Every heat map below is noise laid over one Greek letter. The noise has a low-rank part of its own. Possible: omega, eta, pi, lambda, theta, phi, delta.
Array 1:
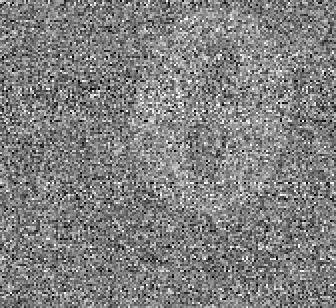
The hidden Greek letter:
theta
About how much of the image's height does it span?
two thirds
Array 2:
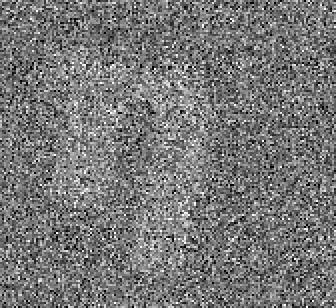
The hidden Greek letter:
eta
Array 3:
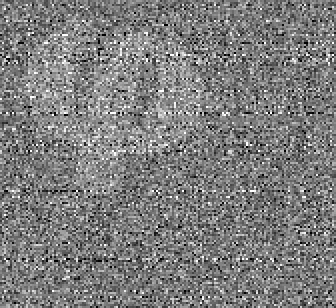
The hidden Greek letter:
phi
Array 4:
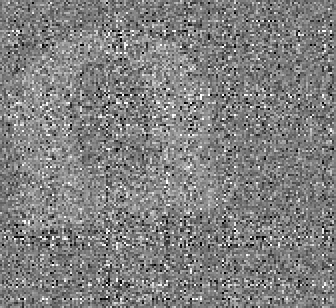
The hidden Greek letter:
omega
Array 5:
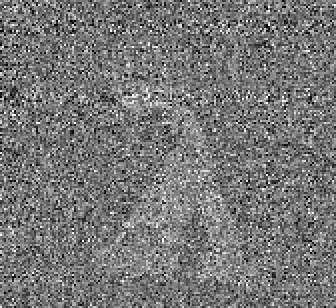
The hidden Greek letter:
lambda
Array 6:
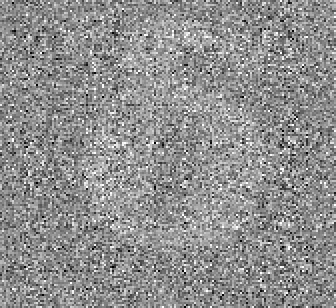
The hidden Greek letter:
delta
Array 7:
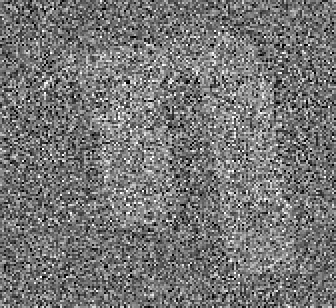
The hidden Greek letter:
eta
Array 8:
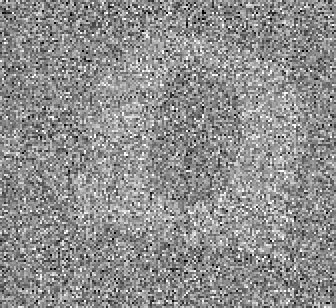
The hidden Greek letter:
omega
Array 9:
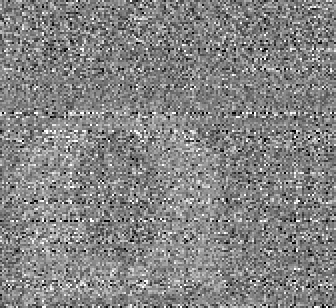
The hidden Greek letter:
omega
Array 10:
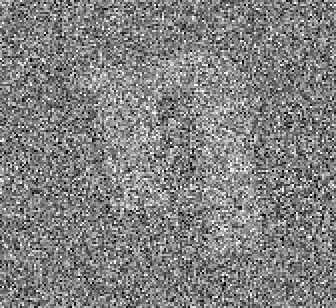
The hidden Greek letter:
eta
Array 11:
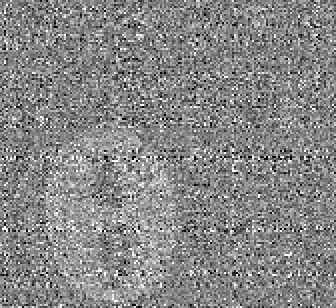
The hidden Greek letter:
theta
